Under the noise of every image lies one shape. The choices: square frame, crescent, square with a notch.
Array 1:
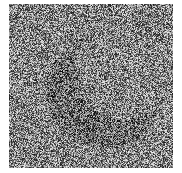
crescent
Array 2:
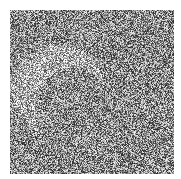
crescent
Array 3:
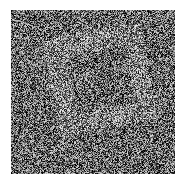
square frame
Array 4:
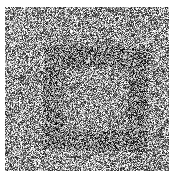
square frame
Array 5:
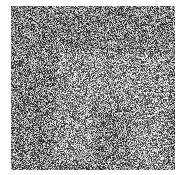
square with a notch
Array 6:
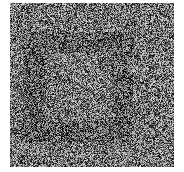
square frame
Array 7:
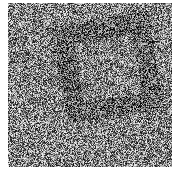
square frame
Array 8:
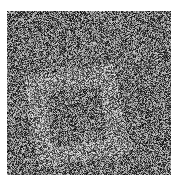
square frame
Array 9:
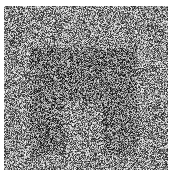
square with a notch
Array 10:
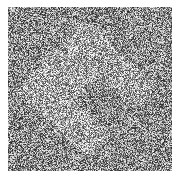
square with a notch
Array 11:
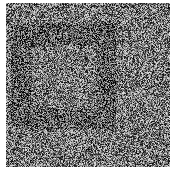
square frame
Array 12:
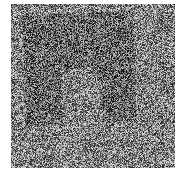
square with a notch
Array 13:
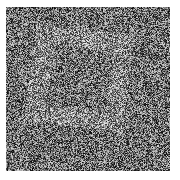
square frame
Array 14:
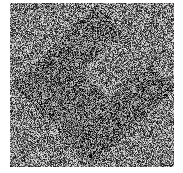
square with a notch
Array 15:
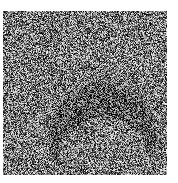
crescent
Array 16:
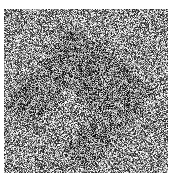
square with a notch
